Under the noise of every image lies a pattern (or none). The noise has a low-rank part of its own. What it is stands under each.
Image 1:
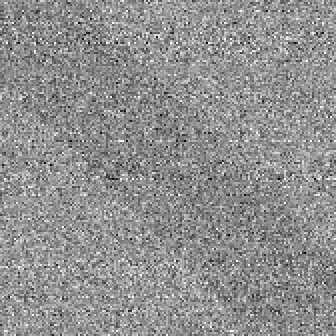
a diagonal band
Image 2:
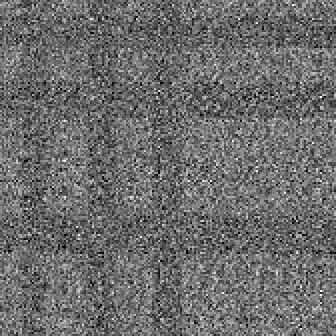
bands of rows crossing bands of columns
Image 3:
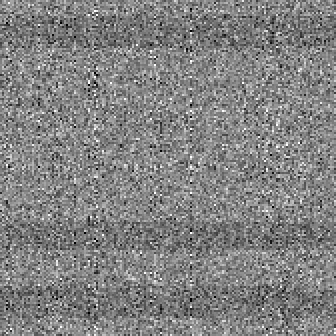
bands of rows
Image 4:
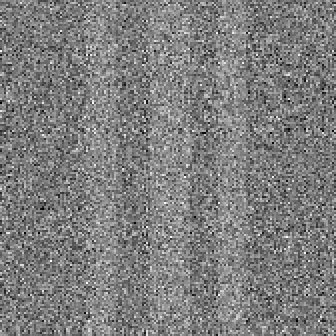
bands of columns
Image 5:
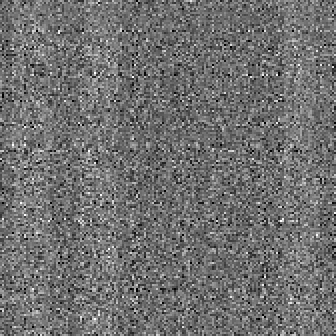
bands of columns
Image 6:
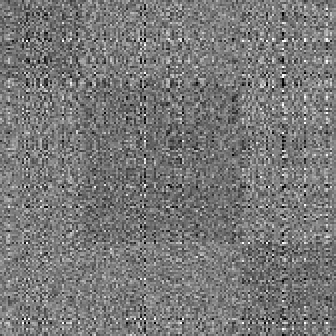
blocks along the diagonal
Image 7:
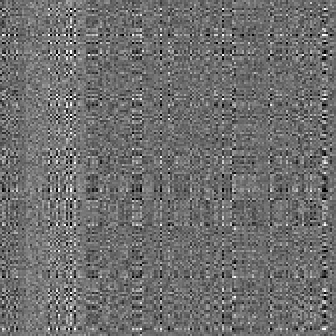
one band of columns
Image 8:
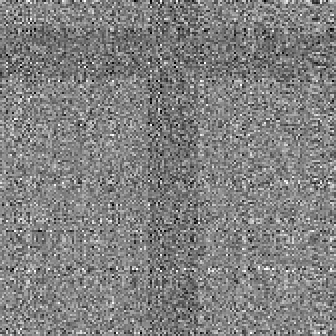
bands of rows crossing bands of columns
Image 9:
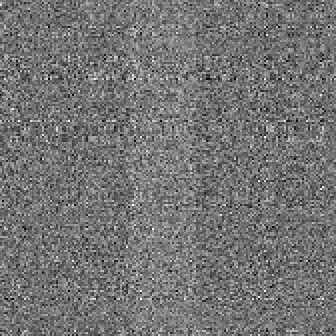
one band of columns
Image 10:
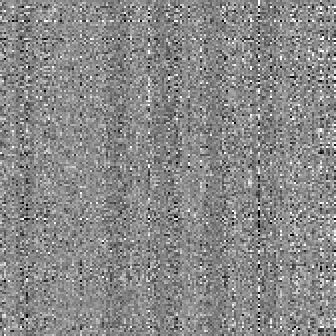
bands of columns
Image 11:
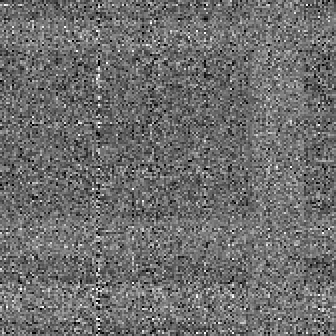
bands of rows crossing bands of columns
